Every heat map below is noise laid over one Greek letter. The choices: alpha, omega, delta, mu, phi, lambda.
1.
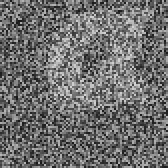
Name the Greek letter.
alpha
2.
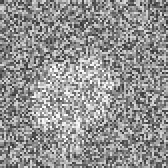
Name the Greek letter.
phi
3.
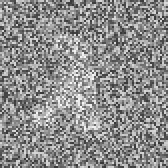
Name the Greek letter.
lambda
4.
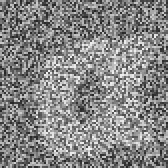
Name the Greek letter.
alpha
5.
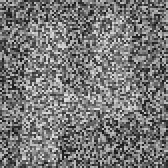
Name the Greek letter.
mu
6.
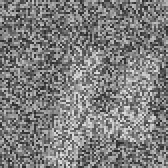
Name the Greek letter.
mu
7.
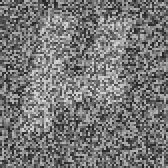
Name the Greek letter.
mu
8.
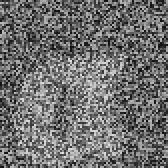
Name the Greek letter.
alpha
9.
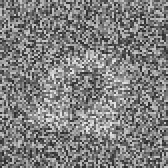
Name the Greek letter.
omega
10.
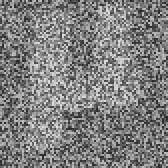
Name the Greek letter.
mu
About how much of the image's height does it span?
nearly all
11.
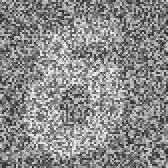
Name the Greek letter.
delta
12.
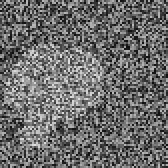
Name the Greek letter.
phi
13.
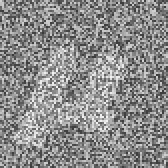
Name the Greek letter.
mu
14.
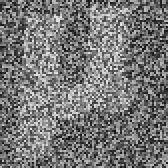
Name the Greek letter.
mu
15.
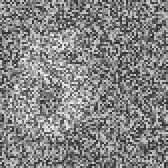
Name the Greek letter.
delta
